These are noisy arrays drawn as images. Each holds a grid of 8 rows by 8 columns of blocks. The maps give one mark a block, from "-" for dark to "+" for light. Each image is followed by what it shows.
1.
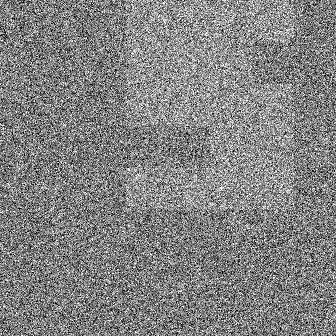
- - - + + + + -
- - - + + + - -
- - - + + + + -
- - - - - + + -
- - - + + + + -
- - - - - - - -
- - - - - - - -
- - - - - - - -
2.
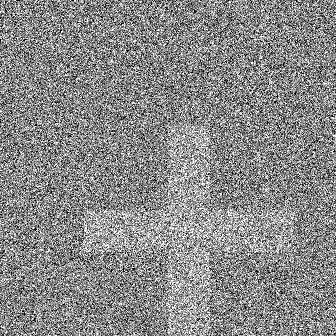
- - - - - - - -
- - - - - - - -
- - - - - - - -
- - - - + - - -
- - - - + - - -
- - + + + + + -
- - - - + - - -
- - - - + - - -
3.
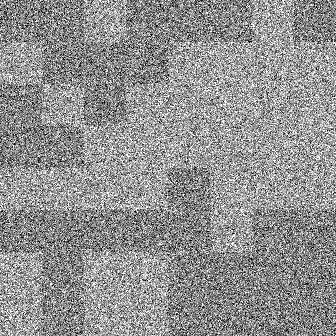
- - + - - - + -
+ - - - + + + +
- + - + + + + +
- - + + + + + +
+ + + + - + + +
- - - - - + - -
+ - + + - - - -
+ - + + - - - -
